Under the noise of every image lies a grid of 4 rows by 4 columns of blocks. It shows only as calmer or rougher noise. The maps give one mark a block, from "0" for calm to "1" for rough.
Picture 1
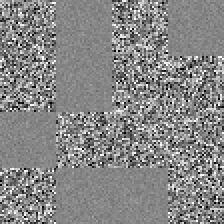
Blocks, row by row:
1010
1011
0111
1001
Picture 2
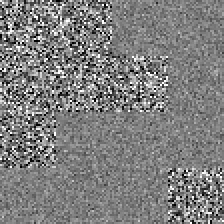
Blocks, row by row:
1100
1110
1000
0001
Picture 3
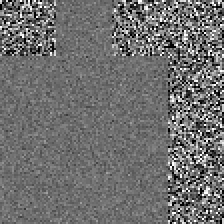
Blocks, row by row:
1011
0001
0001
0001
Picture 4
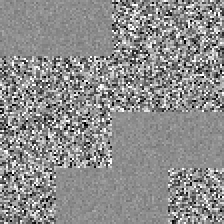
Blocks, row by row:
0011
1111
1100
1001
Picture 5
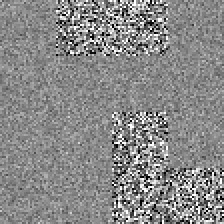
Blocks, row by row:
0110
0000
0010
0011
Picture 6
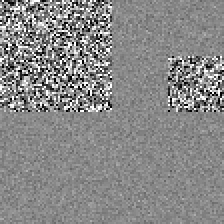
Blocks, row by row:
1100
1101
0000
0000
